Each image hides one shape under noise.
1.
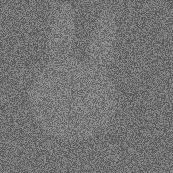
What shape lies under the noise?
rabbit's head
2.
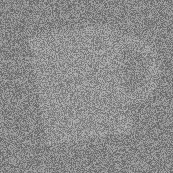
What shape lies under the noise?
cup
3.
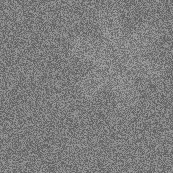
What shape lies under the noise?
asterisk
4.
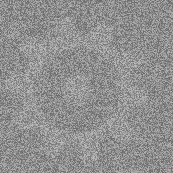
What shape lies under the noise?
gear
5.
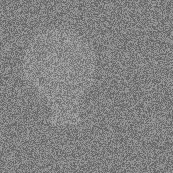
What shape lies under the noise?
light bulb
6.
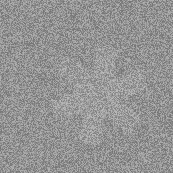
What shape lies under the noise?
asterisk
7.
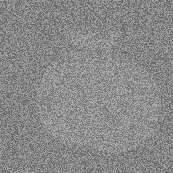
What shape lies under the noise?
apple
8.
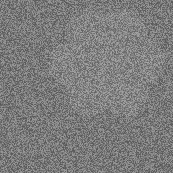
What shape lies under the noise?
flower
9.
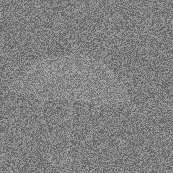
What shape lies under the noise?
umbrella
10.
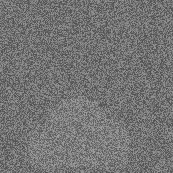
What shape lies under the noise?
cloud
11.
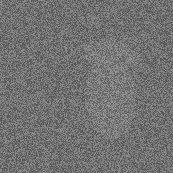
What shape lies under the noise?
footprint
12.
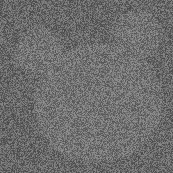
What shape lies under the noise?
bear's head
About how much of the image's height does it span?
nearly all
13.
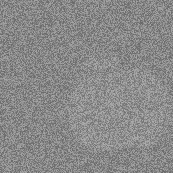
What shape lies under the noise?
apple
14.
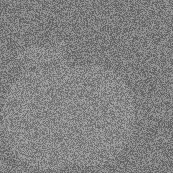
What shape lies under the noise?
apple
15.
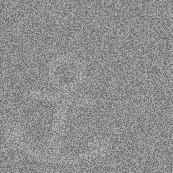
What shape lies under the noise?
anchor
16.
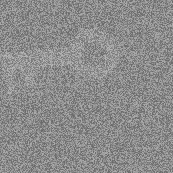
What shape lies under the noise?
key
